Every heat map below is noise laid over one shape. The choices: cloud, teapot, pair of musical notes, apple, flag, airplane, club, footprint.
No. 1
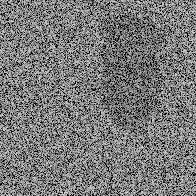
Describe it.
dark footprint
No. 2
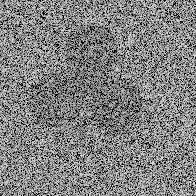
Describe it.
dark club
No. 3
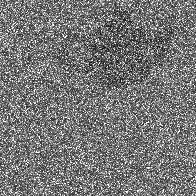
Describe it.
dark teapot
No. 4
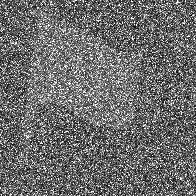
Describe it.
light flag
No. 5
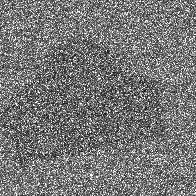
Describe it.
dark cloud
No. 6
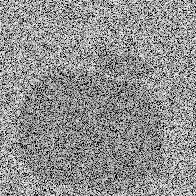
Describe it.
dark apple
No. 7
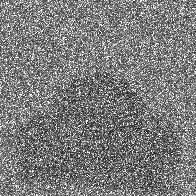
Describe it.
dark cloud
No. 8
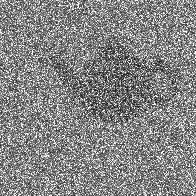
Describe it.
dark teapot
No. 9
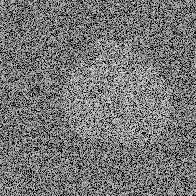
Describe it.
light apple
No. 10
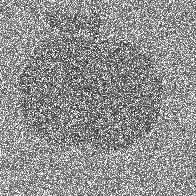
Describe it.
dark apple
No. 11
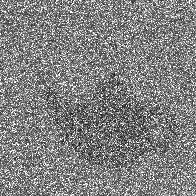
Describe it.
dark teapot
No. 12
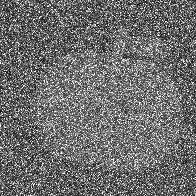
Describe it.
light apple
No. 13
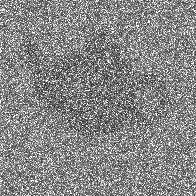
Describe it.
dark teapot
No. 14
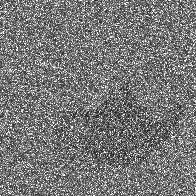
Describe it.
dark teapot
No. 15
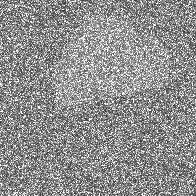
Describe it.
light cloud
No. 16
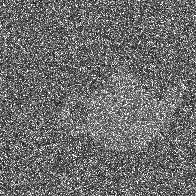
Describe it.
light teapot
